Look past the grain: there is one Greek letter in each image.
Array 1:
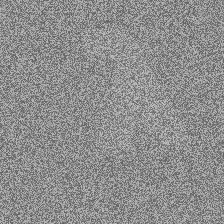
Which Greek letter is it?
lambda
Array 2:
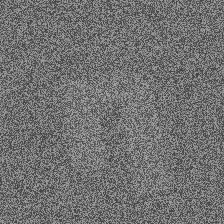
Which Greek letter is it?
eta
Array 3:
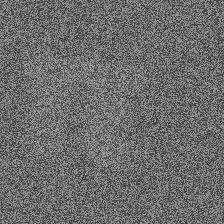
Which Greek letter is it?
pi
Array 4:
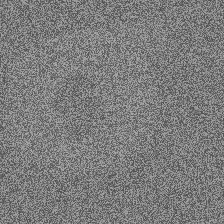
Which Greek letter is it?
sigma
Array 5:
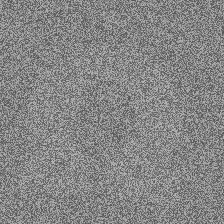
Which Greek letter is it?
omega
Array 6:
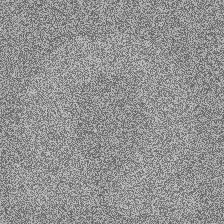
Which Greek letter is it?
omega
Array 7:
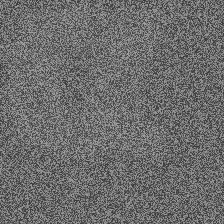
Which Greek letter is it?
alpha
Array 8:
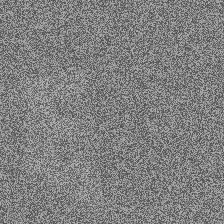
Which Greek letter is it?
xi
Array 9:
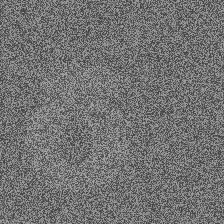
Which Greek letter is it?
delta
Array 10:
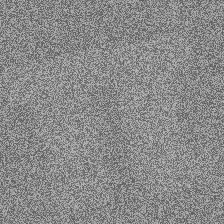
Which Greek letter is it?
pi
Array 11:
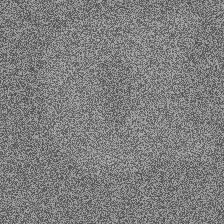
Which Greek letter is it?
alpha
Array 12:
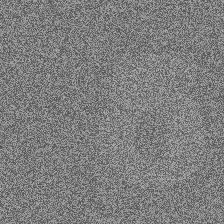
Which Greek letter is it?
delta
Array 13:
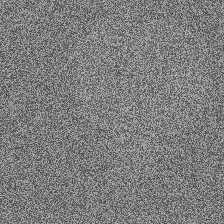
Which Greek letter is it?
phi
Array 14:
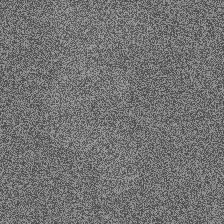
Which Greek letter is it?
xi
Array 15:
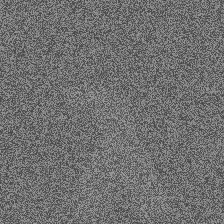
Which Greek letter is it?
lambda
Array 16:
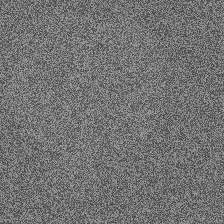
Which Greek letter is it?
phi
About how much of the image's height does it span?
nearly all
